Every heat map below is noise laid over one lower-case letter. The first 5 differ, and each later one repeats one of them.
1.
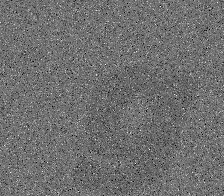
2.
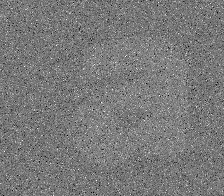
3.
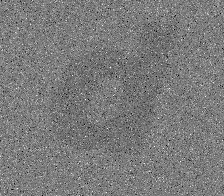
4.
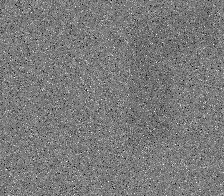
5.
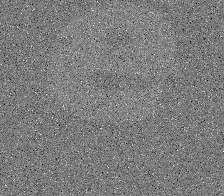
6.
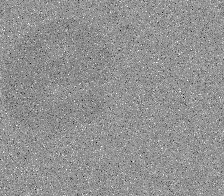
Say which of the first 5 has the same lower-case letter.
5
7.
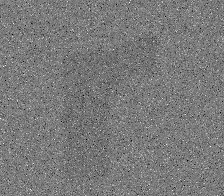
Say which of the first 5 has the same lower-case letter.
4
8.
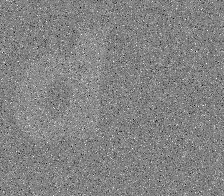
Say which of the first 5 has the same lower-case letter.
3
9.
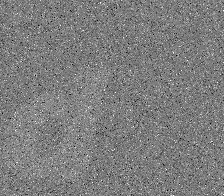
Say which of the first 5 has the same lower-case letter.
3
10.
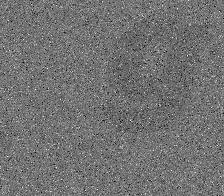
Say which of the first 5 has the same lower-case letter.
1
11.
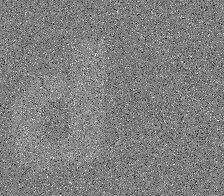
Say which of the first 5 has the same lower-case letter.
3
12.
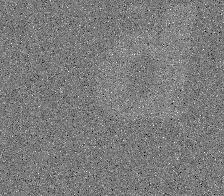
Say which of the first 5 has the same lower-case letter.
3
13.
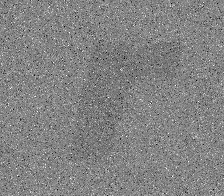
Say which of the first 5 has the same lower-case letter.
4
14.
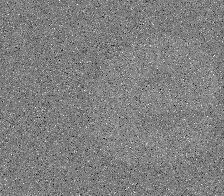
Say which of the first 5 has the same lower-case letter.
5
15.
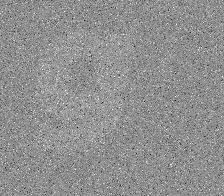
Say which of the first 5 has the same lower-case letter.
1
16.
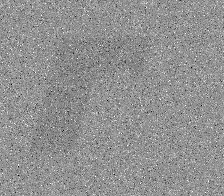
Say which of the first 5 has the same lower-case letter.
4
